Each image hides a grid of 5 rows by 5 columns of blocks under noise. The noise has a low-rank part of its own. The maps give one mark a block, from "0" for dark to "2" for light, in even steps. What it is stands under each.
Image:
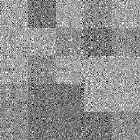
2 0 2 1 2
2 2 1 0 1
2 1 2 2 2
1 0 0 2 2
1 0 0 0 1
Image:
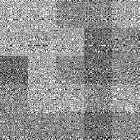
2 2 1 1 2
2 2 2 0 1
0 2 1 0 1
1 2 2 1 2
1 1 1 0 1
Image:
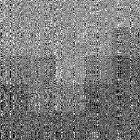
2 2 2 2 2
2 2 2 2 1
1 1 2 1 0
0 1 1 0 0
0 0 0 0 0
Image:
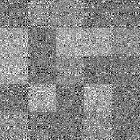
0 1 1 0 0
2 0 2 2 1
2 0 1 0 0
0 2 0 2 0
1 0 0 1 0
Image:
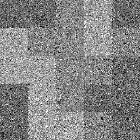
0 0 1 2 0
2 1 1 2 1
2 2 1 1 0
0 2 1 0 0
0 2 2 1 0
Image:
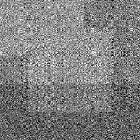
2 2 2 1 1
2 2 2 2 1
1 2 2 2 1
0 1 1 1 0
0 0 0 0 0
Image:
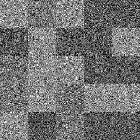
2 1 2 0 0
0 2 0 0 2
1 2 2 0 0
1 2 1 2 2
2 0 1 0 0
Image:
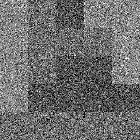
2 1 0 2 2
2 1 1 1 2
2 1 0 0 2
2 0 0 0 0
1 1 1 1 1
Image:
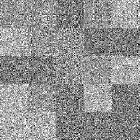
1 1 0 1 2
2 1 1 0 0
0 0 1 1 2
2 1 0 2 0
2 2 0 0 0
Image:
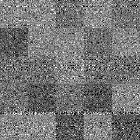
2 2 1 2 1
0 2 2 1 2
1 1 2 1 1
1 0 1 0 2
2 2 0 2 0
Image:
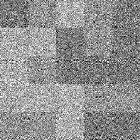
0 1 2 1 0
2 2 0 1 0
2 1 0 0 0
2 2 2 1 1
1 1 2 0 0
